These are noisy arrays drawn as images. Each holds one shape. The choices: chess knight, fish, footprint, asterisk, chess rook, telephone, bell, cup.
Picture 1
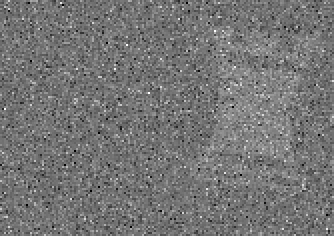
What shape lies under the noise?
chess rook
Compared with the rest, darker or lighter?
lighter
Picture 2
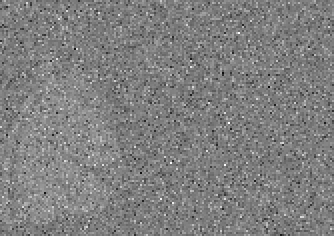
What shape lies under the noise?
chess knight
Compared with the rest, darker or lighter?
lighter
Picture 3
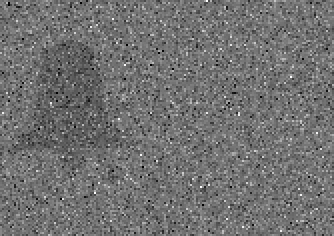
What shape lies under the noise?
bell
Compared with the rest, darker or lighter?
darker
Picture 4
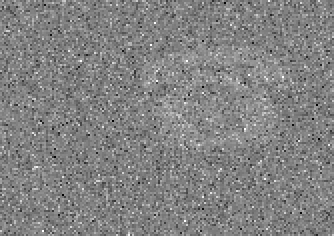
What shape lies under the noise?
telephone
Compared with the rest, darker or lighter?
lighter
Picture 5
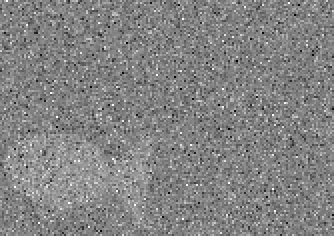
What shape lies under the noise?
fish
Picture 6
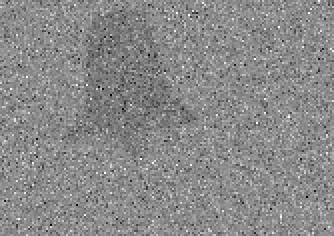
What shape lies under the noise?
bell
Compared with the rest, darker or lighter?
darker
